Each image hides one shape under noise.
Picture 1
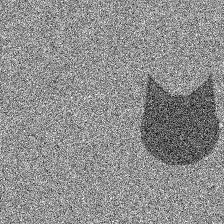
cat's head
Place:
middle right
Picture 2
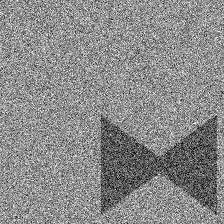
bow tie
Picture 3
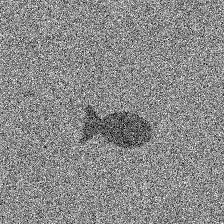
fish
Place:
centre
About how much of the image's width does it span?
a third
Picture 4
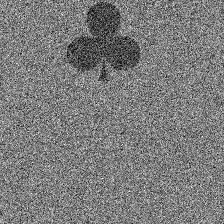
club
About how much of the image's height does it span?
a third
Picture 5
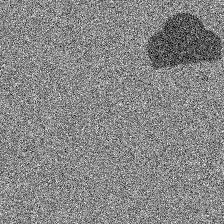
cloud
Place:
top right
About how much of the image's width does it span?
a third
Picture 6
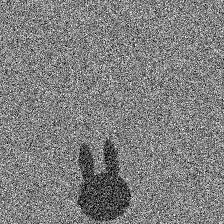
rabbit's head
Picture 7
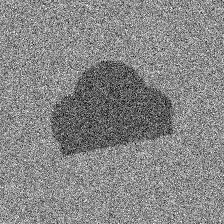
cloud
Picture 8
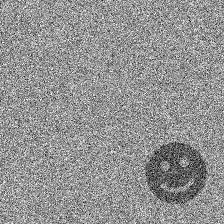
smiling face
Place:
bottom right
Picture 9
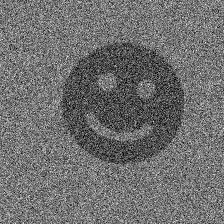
smiling face
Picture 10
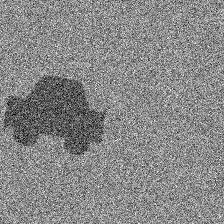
car
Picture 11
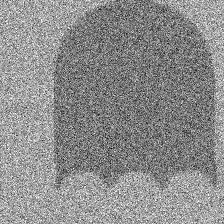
ghost
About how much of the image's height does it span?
nearly all
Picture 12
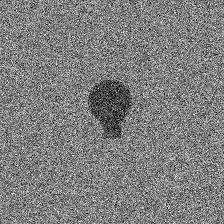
light bulb
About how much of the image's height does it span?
a quarter
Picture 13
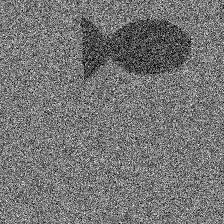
fish
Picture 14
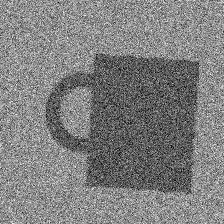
cup
